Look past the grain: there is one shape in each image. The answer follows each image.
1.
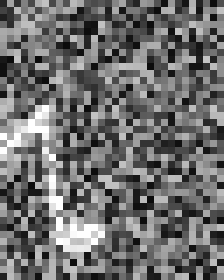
musical note
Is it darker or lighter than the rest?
lighter
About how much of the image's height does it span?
half
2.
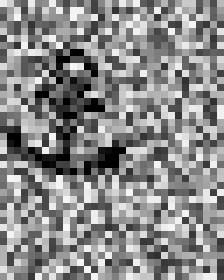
anchor
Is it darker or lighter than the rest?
darker
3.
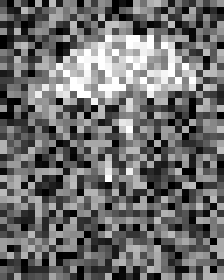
umbrella
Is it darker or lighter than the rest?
lighter
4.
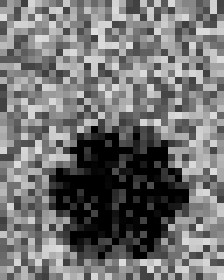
flower
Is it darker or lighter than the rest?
darker
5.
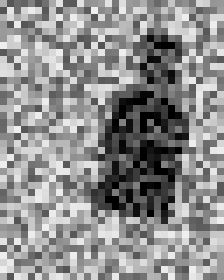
bottle
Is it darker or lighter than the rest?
darker
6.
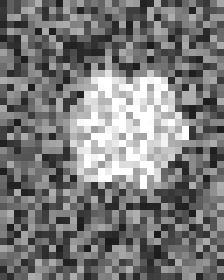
flower
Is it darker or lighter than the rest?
lighter
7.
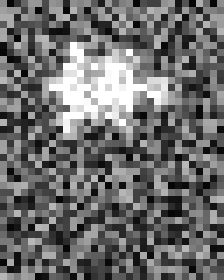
turtle
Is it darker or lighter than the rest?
lighter
